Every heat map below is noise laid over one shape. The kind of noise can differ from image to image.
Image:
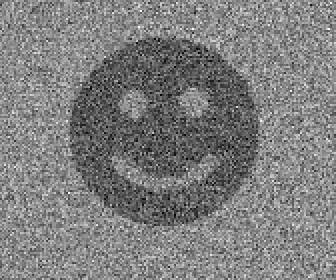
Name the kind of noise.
low rank plus noise
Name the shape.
smiling face
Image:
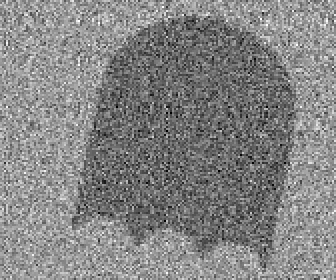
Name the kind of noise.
low rank plus noise
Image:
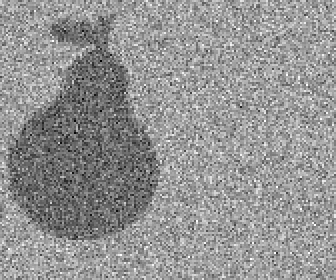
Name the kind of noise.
independent entries
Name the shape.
pear
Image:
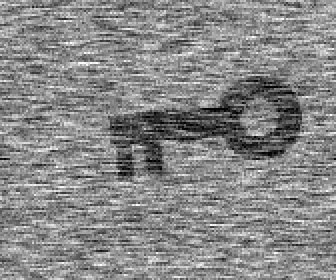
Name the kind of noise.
streaked along the rows
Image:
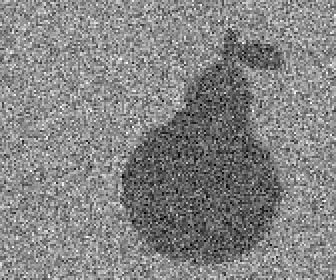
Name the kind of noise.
independent entries
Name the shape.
pear
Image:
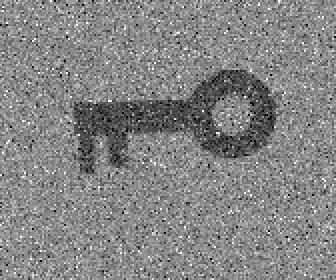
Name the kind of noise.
heavy tails
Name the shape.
key
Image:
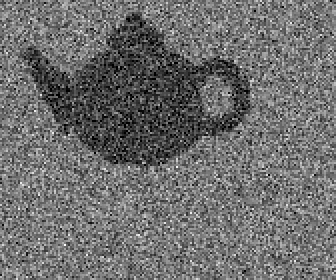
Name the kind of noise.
independent entries
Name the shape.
teapot
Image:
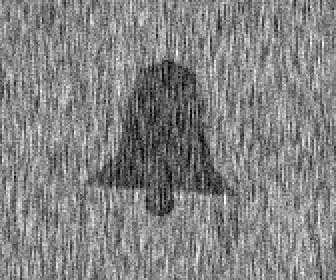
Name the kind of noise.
streaked along the columns
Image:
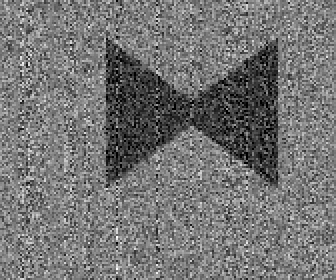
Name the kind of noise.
columns of uneven size
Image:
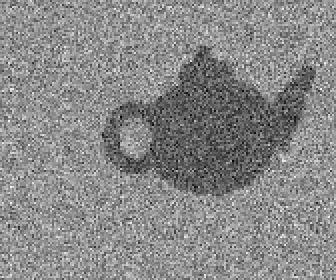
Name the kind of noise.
low rank plus noise
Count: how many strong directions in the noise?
five to eight
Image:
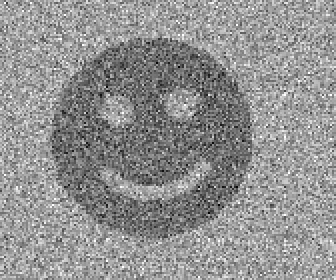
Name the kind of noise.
low rank plus noise
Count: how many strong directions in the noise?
one
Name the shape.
smiling face
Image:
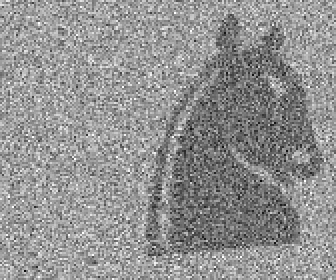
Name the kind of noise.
low rank plus noise
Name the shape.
chess knight
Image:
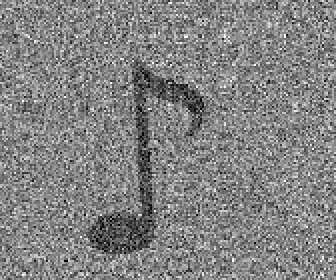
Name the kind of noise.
low rank plus noise
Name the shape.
musical note
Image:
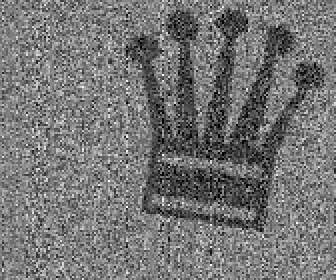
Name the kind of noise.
columns of uneven size
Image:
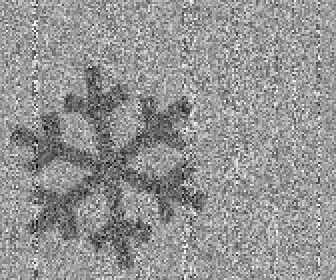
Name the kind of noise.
columns of uneven size
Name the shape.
snowflake
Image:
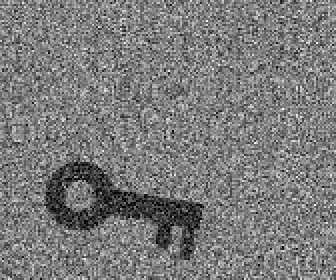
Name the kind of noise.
low rank plus noise
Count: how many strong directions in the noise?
five to eight
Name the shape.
key
